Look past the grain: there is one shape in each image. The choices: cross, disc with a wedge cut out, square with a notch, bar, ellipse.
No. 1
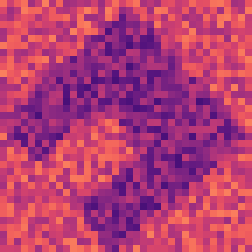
square with a notch
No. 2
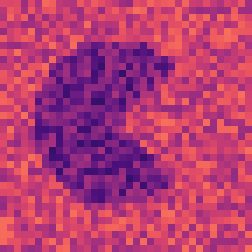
disc with a wedge cut out
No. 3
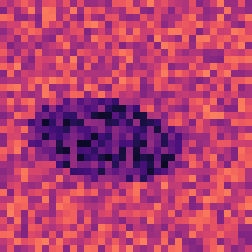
ellipse
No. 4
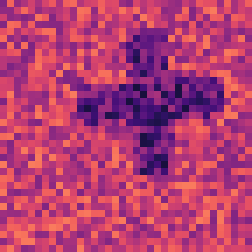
cross
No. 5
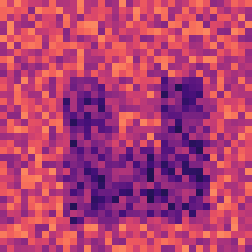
square with a notch
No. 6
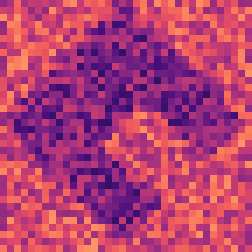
square with a notch
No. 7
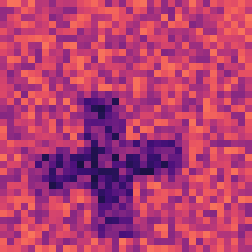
cross
